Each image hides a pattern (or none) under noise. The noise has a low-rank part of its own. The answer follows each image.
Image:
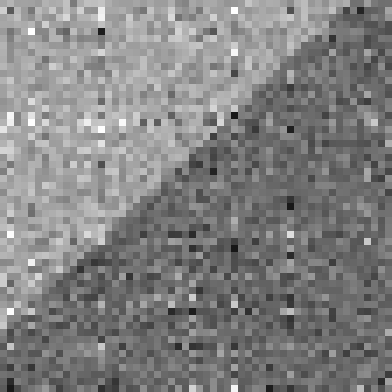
a sharp edge
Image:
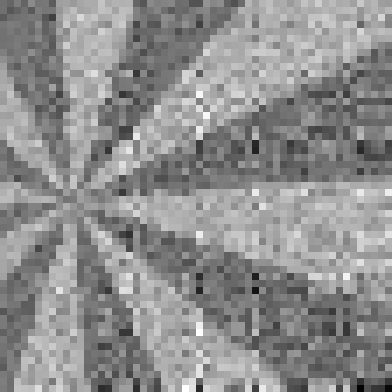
spokes from one point
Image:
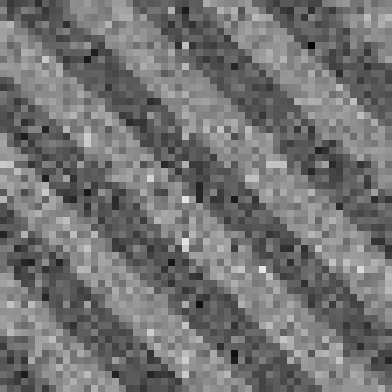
diagonal stripes
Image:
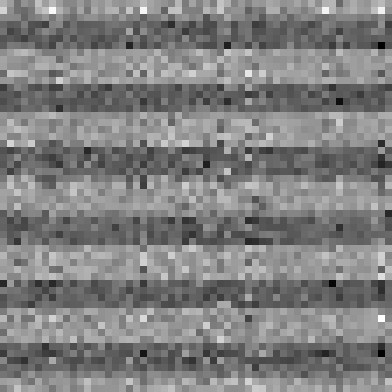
horizontal stripes
